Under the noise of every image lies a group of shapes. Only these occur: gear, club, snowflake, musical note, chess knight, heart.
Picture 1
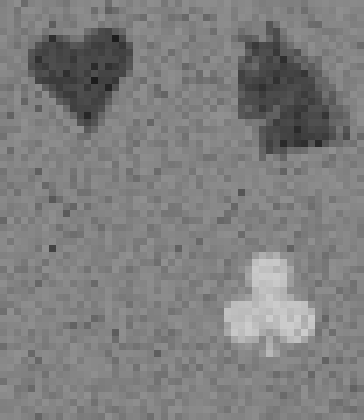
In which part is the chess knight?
top right
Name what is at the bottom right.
club
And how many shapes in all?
3
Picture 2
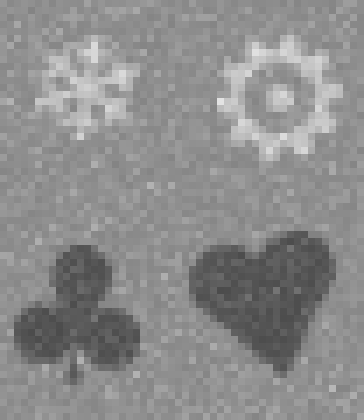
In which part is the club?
bottom left
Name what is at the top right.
gear
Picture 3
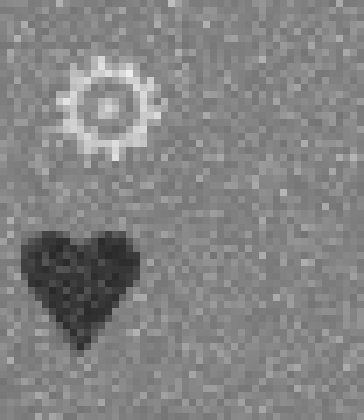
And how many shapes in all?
2
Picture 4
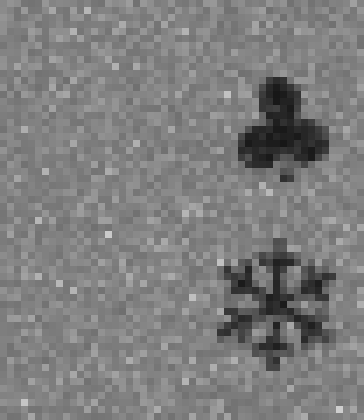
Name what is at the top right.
club
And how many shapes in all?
2
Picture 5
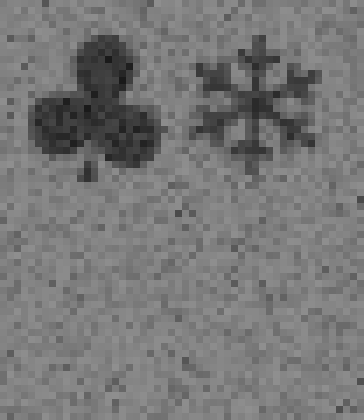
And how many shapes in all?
2
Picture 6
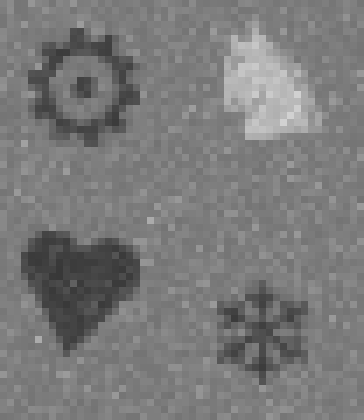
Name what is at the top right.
chess knight
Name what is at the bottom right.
snowflake
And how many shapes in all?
4
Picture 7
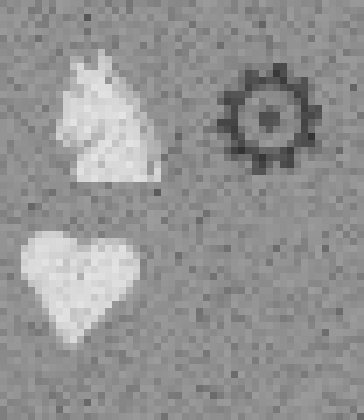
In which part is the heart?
bottom left
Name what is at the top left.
chess knight
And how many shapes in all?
3
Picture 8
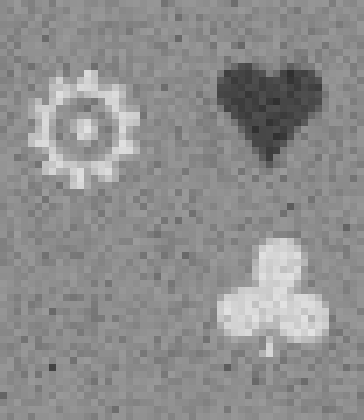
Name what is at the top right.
heart
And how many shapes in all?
3
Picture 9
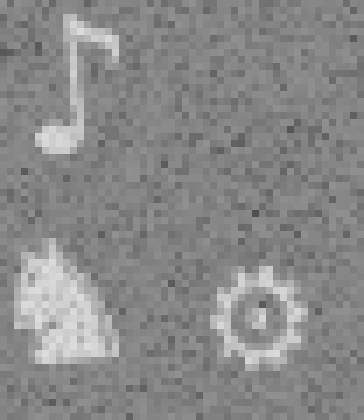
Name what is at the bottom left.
chess knight
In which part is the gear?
bottom right
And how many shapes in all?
3
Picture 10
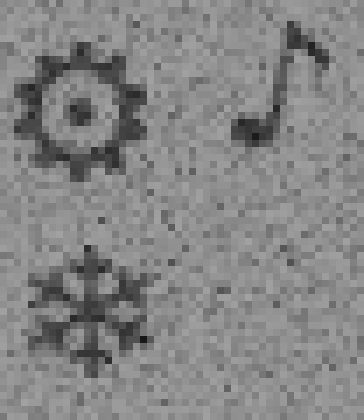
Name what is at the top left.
gear
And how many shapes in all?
3
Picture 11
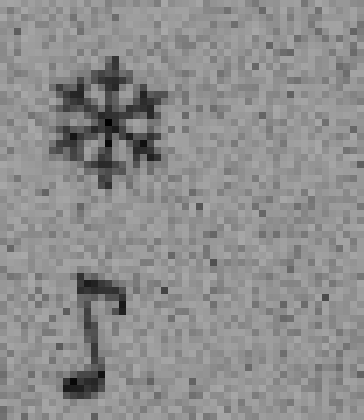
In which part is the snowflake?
top left
